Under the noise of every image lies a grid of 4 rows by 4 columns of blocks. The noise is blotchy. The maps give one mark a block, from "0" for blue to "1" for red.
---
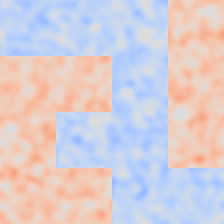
0 0 0 1
1 1 0 1
1 0 0 1
1 1 0 0
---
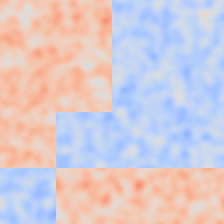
1 1 0 0
1 1 0 0
1 0 0 0
0 1 1 1
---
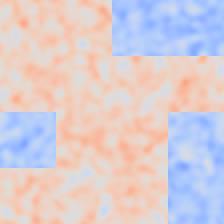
1 1 0 0
1 1 1 1
0 1 1 0
1 1 1 0
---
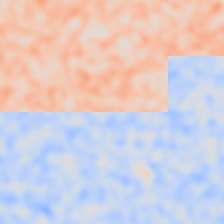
1 1 1 1
1 1 1 0
0 0 0 0
0 0 0 0
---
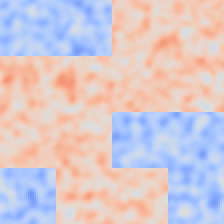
0 0 1 1
1 1 1 1
1 1 0 0
0 1 1 0
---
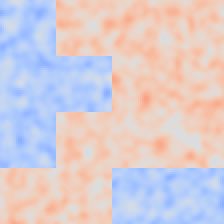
0 1 1 1
0 0 1 1
0 1 1 1
1 1 0 0
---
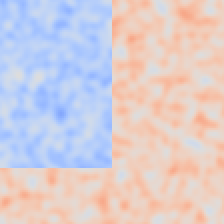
0 0 1 1
0 0 1 1
0 0 1 1
1 1 1 1
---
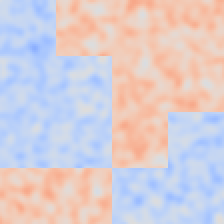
0 1 1 1
0 0 1 1
0 0 1 0
1 1 0 0
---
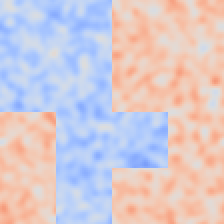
0 0 1 1
0 0 1 1
1 0 0 1
1 0 1 1
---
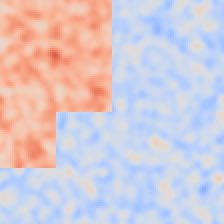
1 1 0 0
1 1 0 0
1 0 0 0
0 0 0 0
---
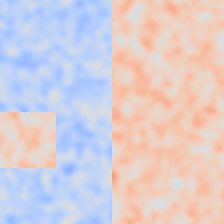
0 0 1 1
0 0 1 1
1 0 1 1
0 0 1 1
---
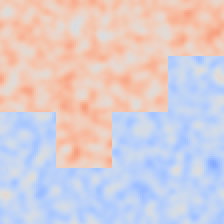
1 1 1 1
1 1 1 0
0 1 0 0
0 0 0 0
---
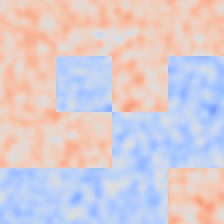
1 1 1 1
1 0 1 0
1 1 0 0
0 0 0 1
